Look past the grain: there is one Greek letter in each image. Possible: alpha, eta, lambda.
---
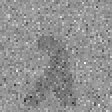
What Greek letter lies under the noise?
lambda
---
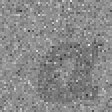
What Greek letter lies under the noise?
alpha
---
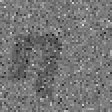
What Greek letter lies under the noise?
eta
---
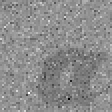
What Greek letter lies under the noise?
alpha
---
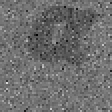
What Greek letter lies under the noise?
alpha
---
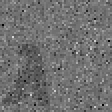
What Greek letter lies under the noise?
lambda
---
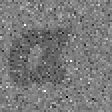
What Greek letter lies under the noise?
alpha
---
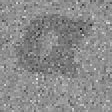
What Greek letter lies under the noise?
alpha
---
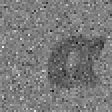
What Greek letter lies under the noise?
alpha
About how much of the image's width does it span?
half
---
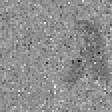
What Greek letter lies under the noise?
lambda
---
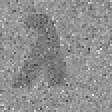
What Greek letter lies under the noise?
lambda
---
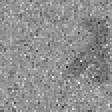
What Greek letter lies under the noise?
lambda
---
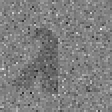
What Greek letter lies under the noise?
lambda
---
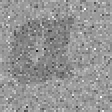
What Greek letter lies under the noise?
alpha
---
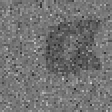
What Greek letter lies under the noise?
alpha
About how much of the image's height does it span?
half
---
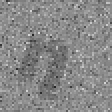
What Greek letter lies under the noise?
eta
